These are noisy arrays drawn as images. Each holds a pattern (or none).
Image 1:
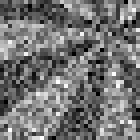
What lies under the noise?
spokes from one point
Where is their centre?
top right
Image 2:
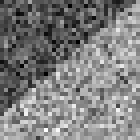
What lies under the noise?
a sharp edge
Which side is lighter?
bottom right
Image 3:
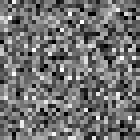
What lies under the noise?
only noise
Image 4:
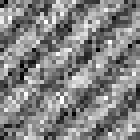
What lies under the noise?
diagonal stripes
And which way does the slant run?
bottom left to top right
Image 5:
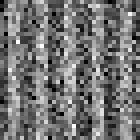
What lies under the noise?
vertical stripes
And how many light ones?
5
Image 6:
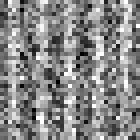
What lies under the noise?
vertical stripes
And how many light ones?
5
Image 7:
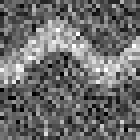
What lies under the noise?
a wavy band
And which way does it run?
left to right
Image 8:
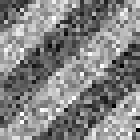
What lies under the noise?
diagonal stripes
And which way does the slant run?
bottom left to top right
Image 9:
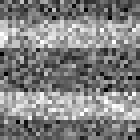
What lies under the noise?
horizontal stripes
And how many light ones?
2
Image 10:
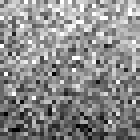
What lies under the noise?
a smooth slope
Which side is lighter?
top
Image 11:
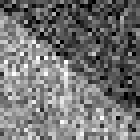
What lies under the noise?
a sharp edge
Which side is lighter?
bottom left
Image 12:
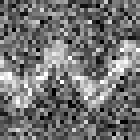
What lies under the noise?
a wavy band
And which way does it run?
left to right
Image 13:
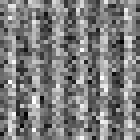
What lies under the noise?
vertical stripes
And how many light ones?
6
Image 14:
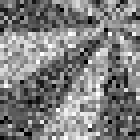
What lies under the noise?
spokes from one point
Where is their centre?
top right
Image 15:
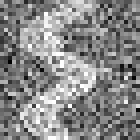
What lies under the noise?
a wavy band
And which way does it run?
top to bottom
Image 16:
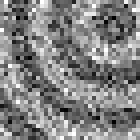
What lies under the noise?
rings round one point
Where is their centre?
top right
